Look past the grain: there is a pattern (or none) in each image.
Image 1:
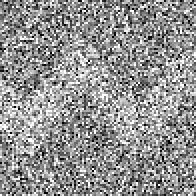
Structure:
a wavy band
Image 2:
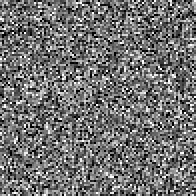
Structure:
only noise
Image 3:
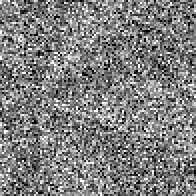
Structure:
spokes from one point
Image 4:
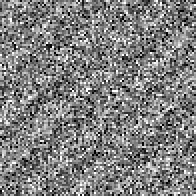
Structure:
diagonal stripes
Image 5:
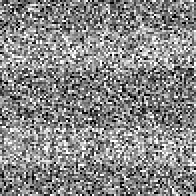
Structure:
horizontal stripes
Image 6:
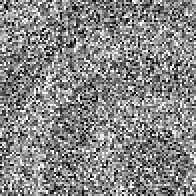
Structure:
rings round one point
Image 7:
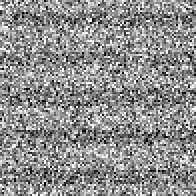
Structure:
horizontal stripes
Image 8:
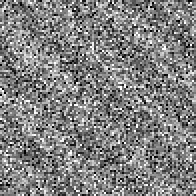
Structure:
diagonal stripes
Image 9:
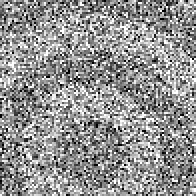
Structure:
rings round one point
